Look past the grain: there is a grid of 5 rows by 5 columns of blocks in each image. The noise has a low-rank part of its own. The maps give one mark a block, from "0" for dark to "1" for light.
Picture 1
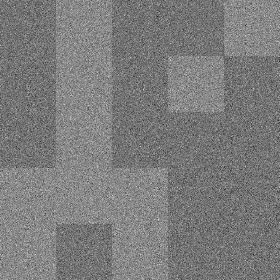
0 1 0 0 1
0 1 0 1 0
0 1 0 0 0
1 1 1 0 0
1 0 1 0 0
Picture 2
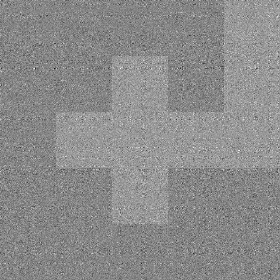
0 0 0 0 1
0 0 1 0 1
0 1 1 1 1
0 0 1 0 0
0 0 0 0 0
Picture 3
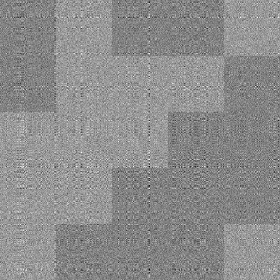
0 1 0 0 1
0 1 1 1 0
1 1 1 0 0
1 1 0 0 0
1 0 0 0 1
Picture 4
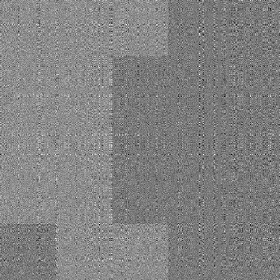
1 1 1 0 0
1 1 0 0 0
1 1 0 0 0
1 1 0 0 0
0 1 1 0 0
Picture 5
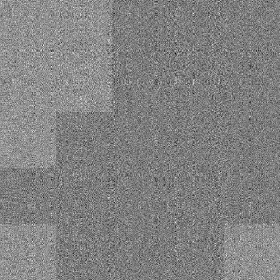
1 1 0 0 0
1 1 0 0 0
1 0 0 0 0
0 0 0 0 0
1 0 0 0 1
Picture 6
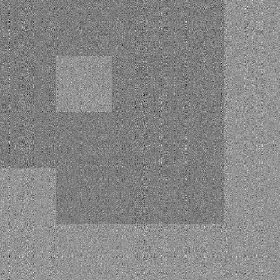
0 0 0 0 1
0 1 0 0 1
0 0 0 0 1
1 0 0 0 1
1 1 1 1 1
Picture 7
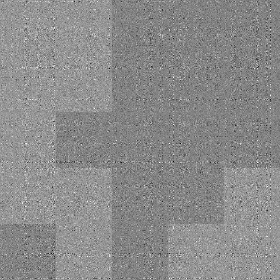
1 1 0 0 0
1 1 0 0 0
1 0 0 0 0
1 1 0 0 1
0 1 0 1 1
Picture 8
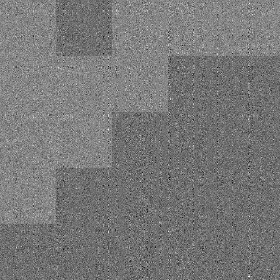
1 0 1 1 1
1 1 1 0 0
1 1 0 0 0
1 0 0 0 0
0 0 0 0 0
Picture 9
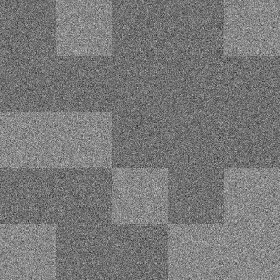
0 1 0 0 1
0 0 0 0 0
1 1 0 0 0
0 0 1 0 1
1 0 0 1 1
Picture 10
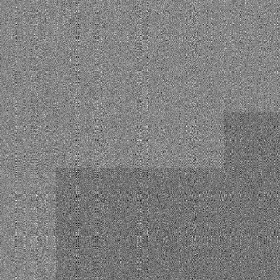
1 1 1 1 1
1 1 1 1 1
1 1 1 1 0
1 0 0 0 0
1 0 0 0 0
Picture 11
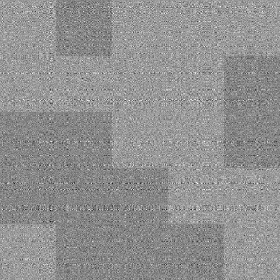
1 0 1 1 1
1 1 1 1 0
0 0 1 1 0
0 0 0 1 1
1 0 0 0 1
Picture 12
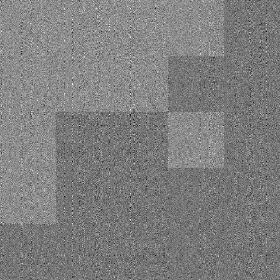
1 1 1 1 0
1 1 1 0 0
1 0 0 1 0
1 0 0 0 0
0 0 0 0 0
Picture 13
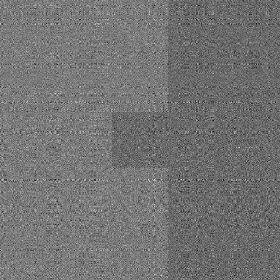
1 1 1 0 0
1 1 1 0 0
1 1 0 0 0
1 1 1 0 0
1 1 1 0 0
